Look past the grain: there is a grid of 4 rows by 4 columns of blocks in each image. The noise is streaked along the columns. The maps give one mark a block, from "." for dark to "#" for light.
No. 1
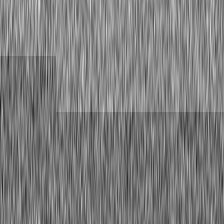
# # # #
. # # #
. . . .
. . . .
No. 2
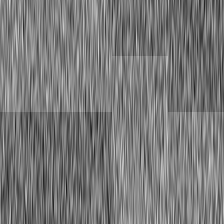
# # . .
# # # .
. . # #
. . # #
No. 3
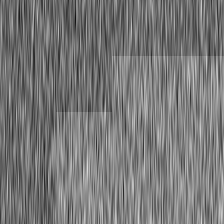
. . . .
. . # #
. # # #
. # # #
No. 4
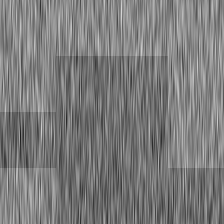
# # # #
# . . #
. . . #
# . . .
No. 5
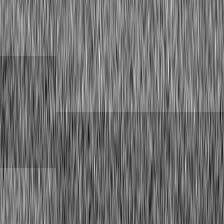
# # # #
. # # #
. . . .
# . . .
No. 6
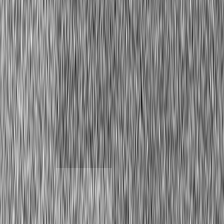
# . . .
# . . .
# . . .
# # . .
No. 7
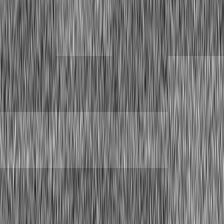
. # . .
. . . #
# # # #
. . . #
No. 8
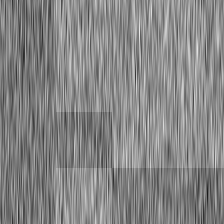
. # # #
. # # #
. . # #
. # . .
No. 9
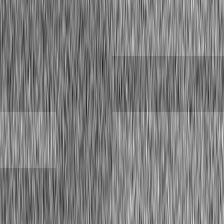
. . # #
. . . .
# . # #
. . # #
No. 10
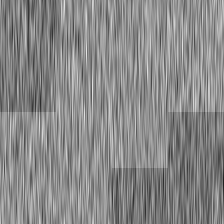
. # # #
. # # #
# # # .
# # . .
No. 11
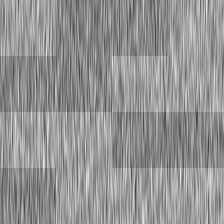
# . . #
. . # #
# # . .
. # # #
